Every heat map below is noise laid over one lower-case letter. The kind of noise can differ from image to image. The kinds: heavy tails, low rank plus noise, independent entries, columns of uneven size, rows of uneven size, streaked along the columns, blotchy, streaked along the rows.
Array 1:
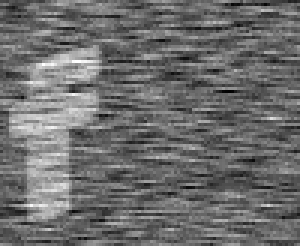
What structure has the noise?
streaked along the rows
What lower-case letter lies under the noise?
f
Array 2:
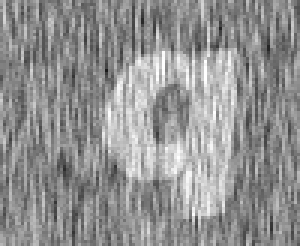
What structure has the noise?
streaked along the columns
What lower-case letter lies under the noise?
q
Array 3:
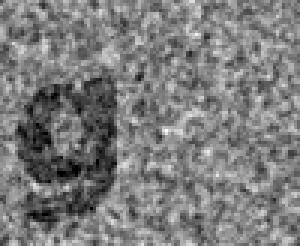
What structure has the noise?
blotchy
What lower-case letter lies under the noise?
g
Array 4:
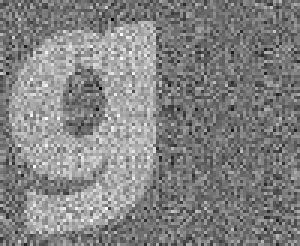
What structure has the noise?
low rank plus noise
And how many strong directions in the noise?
three or four
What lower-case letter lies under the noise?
g
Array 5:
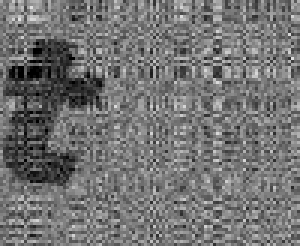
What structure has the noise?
low rank plus noise
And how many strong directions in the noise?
one
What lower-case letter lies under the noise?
t
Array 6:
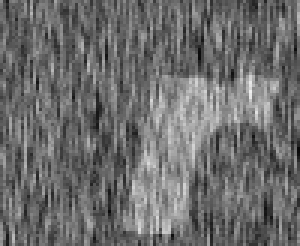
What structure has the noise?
streaked along the columns
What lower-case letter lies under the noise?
r
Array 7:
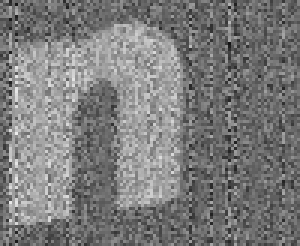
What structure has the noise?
columns of uneven size
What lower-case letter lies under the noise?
n
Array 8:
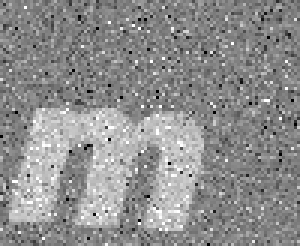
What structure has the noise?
heavy tails
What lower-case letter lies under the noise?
m
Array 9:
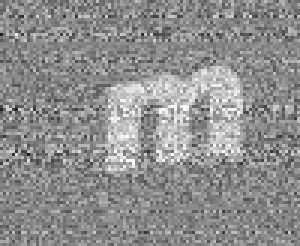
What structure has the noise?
rows of uneven size
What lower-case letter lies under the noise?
m
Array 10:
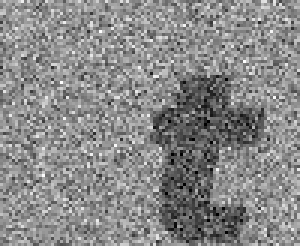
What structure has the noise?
independent entries
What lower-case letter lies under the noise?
t
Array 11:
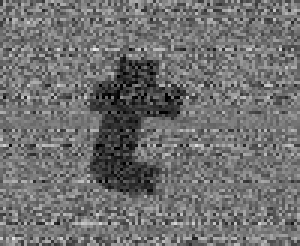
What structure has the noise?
rows of uneven size
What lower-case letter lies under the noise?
t
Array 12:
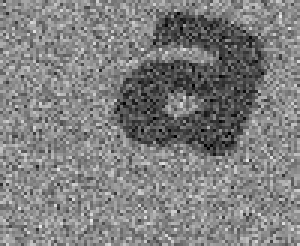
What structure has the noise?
independent entries
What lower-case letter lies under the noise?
a
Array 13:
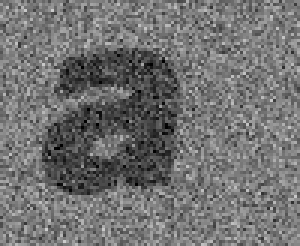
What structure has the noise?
independent entries
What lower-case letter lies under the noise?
a
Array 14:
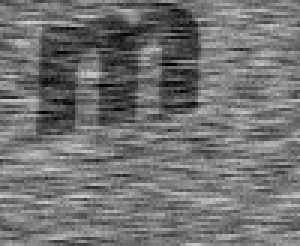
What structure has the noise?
streaked along the rows
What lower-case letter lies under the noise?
m
